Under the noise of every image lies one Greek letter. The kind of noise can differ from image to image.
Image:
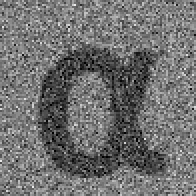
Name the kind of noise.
independent entries
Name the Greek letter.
alpha
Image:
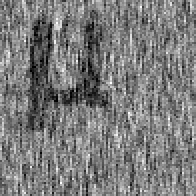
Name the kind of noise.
streaked along the columns
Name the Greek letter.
mu
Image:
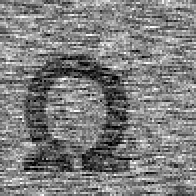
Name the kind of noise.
streaked along the rows
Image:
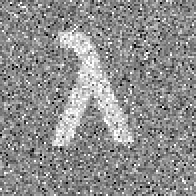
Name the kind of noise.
heavy tails
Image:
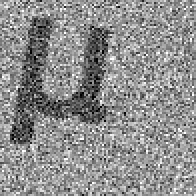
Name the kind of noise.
low rank plus noise
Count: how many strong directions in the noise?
one
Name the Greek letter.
mu
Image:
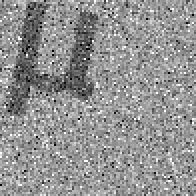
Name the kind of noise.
heavy tails
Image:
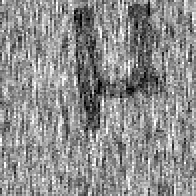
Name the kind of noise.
streaked along the columns
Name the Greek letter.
mu
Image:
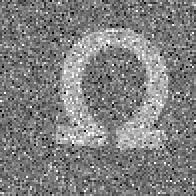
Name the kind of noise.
heavy tails
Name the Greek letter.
omega
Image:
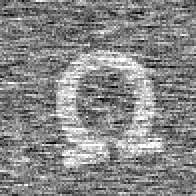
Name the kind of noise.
streaked along the rows
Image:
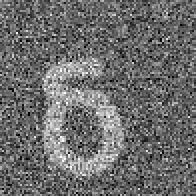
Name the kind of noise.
low rank plus noise
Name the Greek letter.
delta
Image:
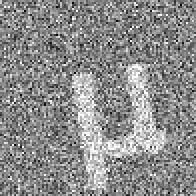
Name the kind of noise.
low rank plus noise
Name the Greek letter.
mu
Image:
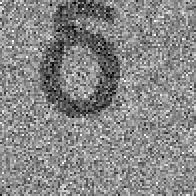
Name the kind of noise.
independent entries
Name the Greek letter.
delta
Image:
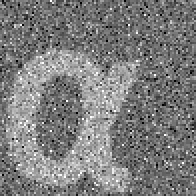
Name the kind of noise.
heavy tails
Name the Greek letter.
alpha
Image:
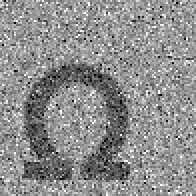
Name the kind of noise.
heavy tails
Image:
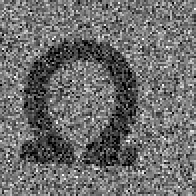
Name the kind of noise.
independent entries
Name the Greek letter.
omega
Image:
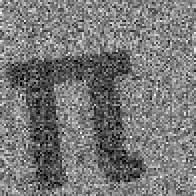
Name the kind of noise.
low rank plus noise
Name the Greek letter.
pi
